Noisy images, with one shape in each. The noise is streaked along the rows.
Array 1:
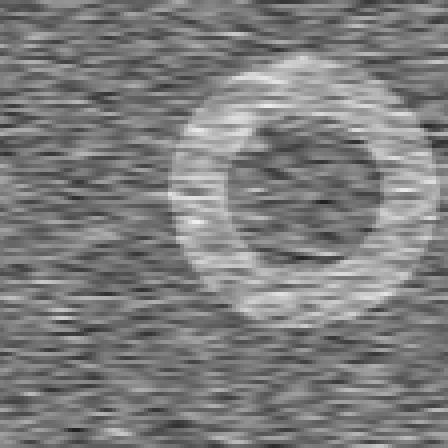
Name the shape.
ring
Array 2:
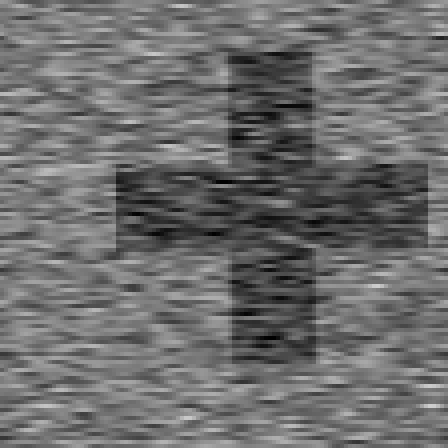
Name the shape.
cross
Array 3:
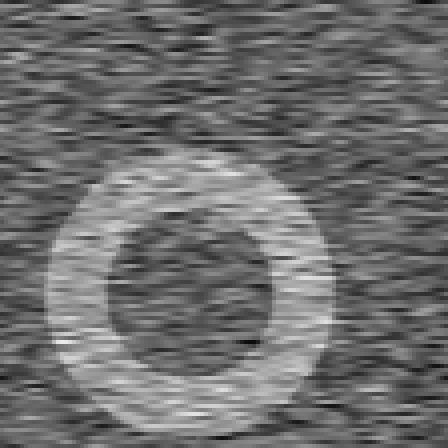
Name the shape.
ring
